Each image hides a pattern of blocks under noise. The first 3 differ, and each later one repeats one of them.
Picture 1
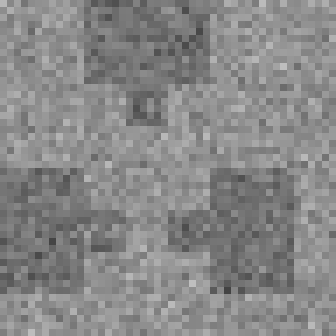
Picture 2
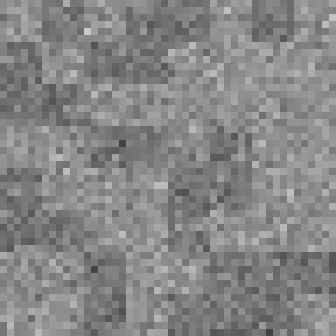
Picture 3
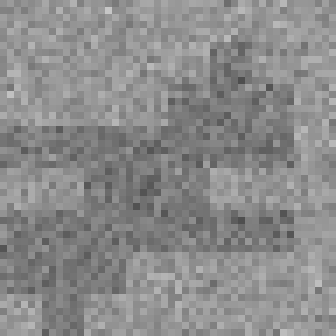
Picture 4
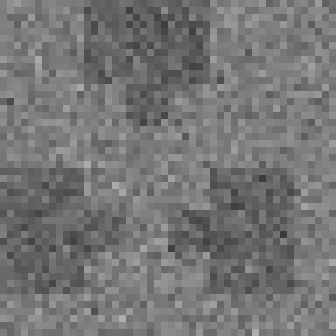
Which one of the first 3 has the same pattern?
1
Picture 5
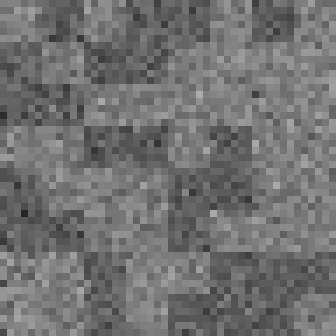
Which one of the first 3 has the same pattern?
2
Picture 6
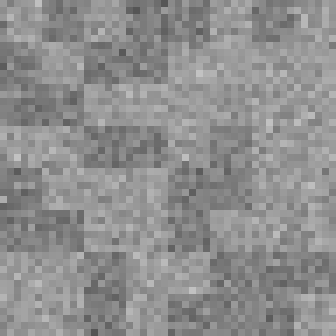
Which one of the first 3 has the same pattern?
2
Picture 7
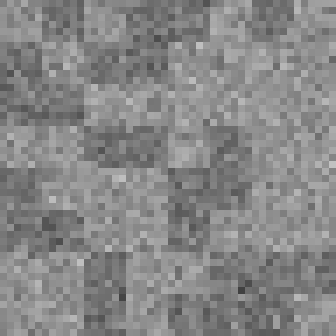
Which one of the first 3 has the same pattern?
2
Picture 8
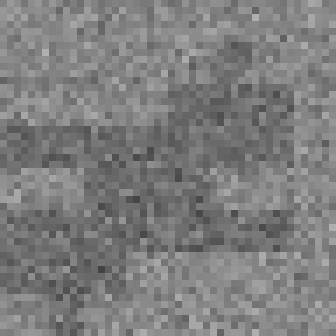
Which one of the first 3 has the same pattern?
3
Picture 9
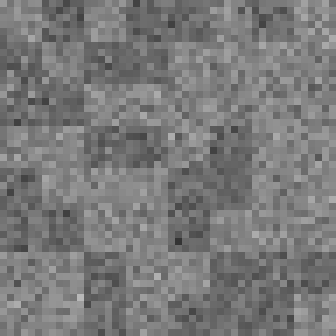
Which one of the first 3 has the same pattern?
2
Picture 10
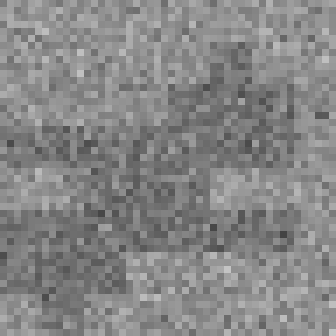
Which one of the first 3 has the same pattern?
3
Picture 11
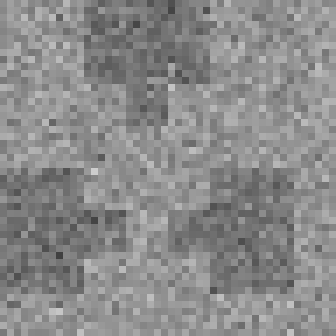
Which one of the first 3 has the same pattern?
1
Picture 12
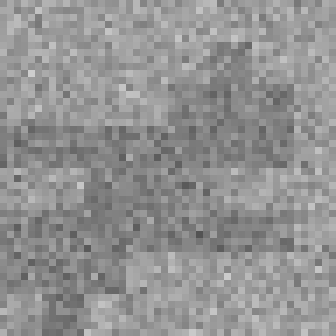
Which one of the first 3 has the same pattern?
3
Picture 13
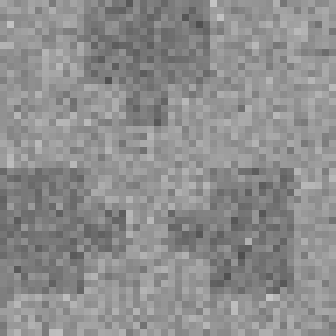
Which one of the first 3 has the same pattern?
1
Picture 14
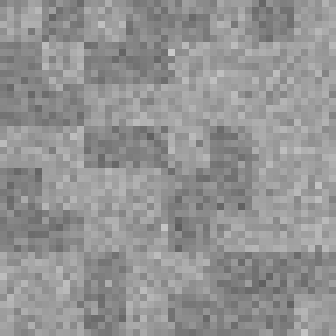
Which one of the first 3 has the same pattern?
2
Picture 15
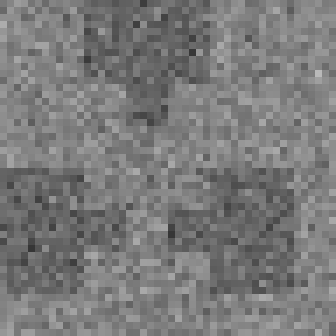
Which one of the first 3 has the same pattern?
1
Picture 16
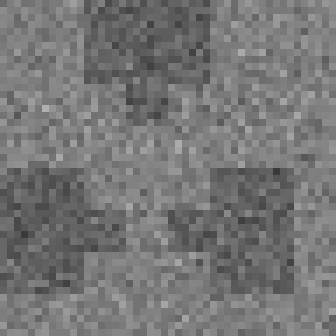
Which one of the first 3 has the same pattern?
1
